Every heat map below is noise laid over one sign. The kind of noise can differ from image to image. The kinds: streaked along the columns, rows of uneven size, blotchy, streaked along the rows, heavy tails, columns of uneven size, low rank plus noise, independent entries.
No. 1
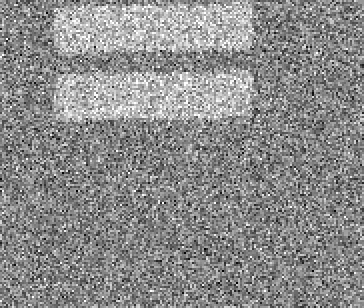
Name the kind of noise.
independent entries
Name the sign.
equals sign
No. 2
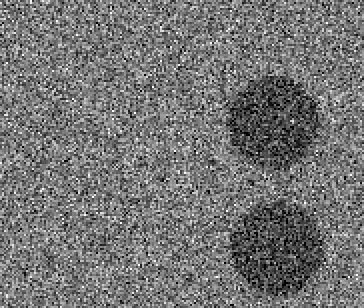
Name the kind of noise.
independent entries
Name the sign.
colon
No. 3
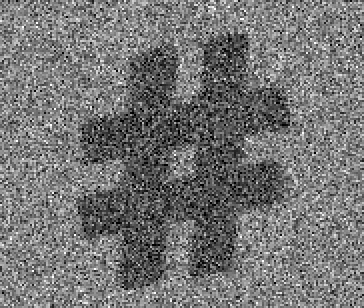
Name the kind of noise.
independent entries
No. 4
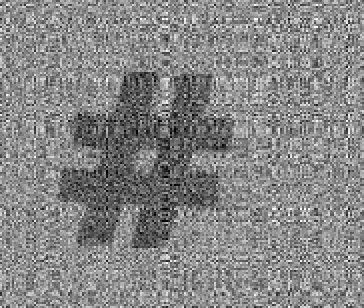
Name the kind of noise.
low rank plus noise
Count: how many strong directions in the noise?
two
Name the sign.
hash sign
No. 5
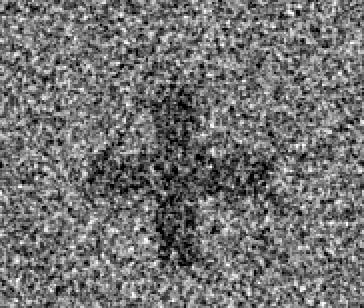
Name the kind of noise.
blotchy
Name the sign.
plus sign
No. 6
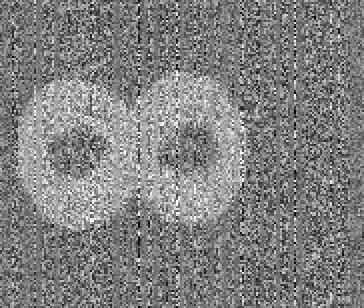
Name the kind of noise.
columns of uneven size
